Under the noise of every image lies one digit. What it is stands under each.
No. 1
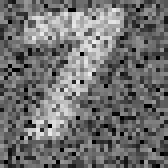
7
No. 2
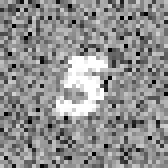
5
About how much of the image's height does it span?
a third
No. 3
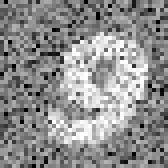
9
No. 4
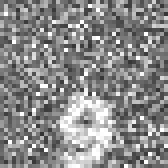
9
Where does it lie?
bottom middle
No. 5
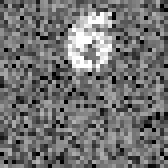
6
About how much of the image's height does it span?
a third
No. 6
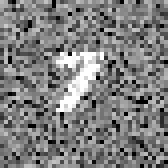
7
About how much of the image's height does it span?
a third
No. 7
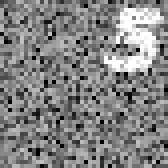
5
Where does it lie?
top right
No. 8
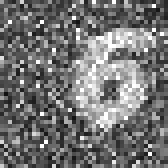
6
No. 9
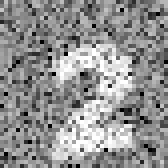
2
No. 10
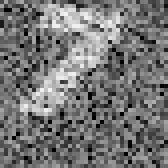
7
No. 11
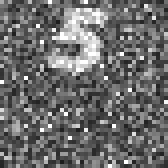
5
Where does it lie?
top middle
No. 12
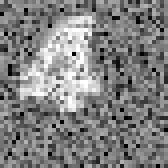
4
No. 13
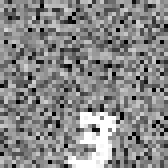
3
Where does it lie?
bottom middle
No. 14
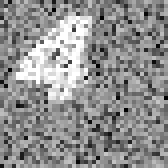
4
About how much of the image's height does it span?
half
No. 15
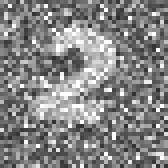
2
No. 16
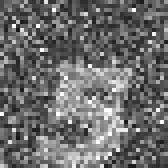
5
